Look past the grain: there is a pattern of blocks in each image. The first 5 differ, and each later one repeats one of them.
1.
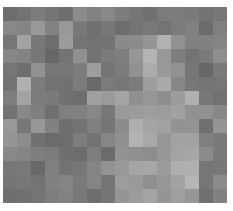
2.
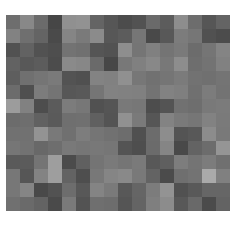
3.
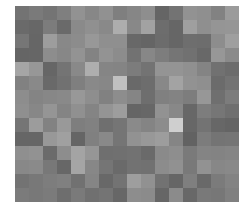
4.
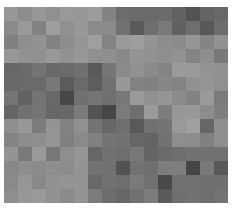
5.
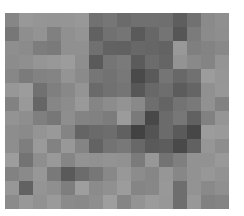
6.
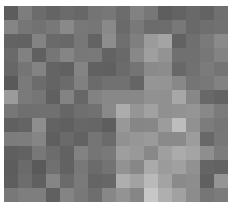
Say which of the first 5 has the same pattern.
1
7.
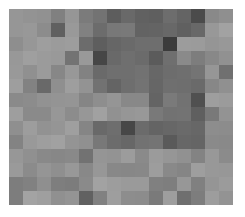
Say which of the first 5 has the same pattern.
5
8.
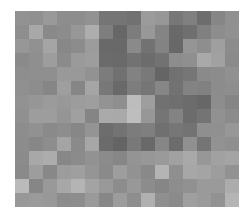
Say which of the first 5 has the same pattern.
5
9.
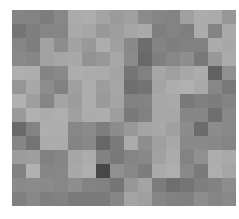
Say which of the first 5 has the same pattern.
3
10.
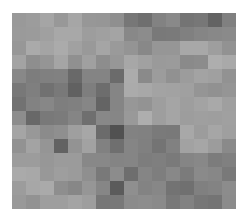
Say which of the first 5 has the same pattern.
4
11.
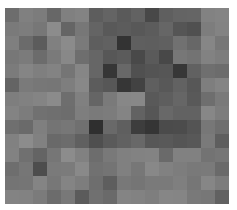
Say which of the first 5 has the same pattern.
5
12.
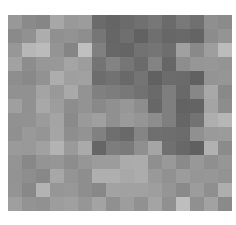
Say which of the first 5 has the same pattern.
5
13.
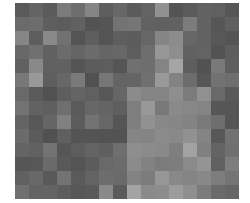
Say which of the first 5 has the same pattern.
1
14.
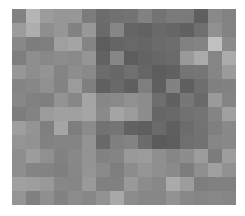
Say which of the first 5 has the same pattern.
5
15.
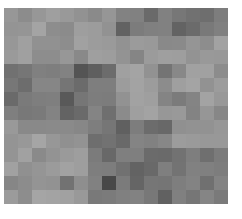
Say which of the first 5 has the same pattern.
4
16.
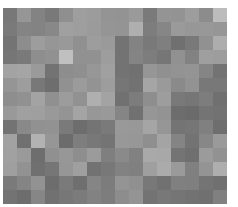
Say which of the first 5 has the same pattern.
3
